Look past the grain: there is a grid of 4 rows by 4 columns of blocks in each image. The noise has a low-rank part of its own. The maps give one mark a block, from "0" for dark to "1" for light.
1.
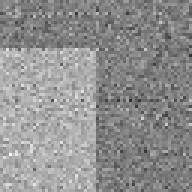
0000
1100
1100
1100
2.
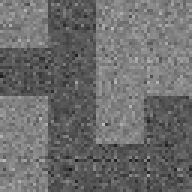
1011
0011
1010
1000
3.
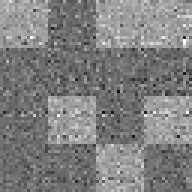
1011
0000
0101
0010
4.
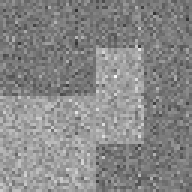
0000
0010
1110
1100
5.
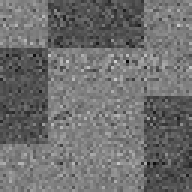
1001
0111
0110
1110
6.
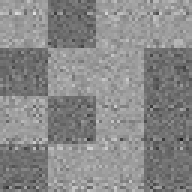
1011
0110
1010
0110
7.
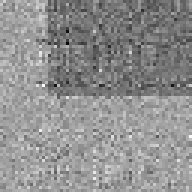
1000
1000
1111
1111
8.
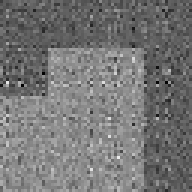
0000
0110
1110
1110
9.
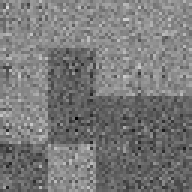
1111
1011
1000
0100
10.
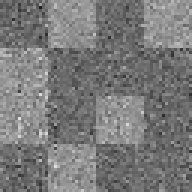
0101
1000
1010
0100
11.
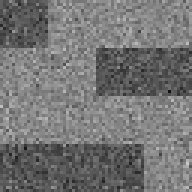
0111
1100
1111
0001
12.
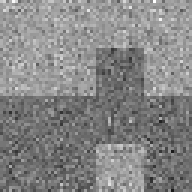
1111
1101
0000
0010
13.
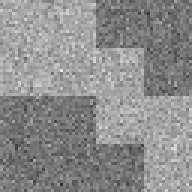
1100
1110
0011
0001
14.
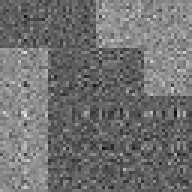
0011
1001
1000
1000
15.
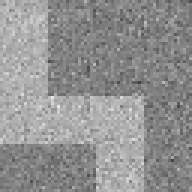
1000
1000
1110
0010
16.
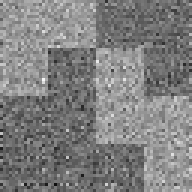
1100
1010
0011
0001
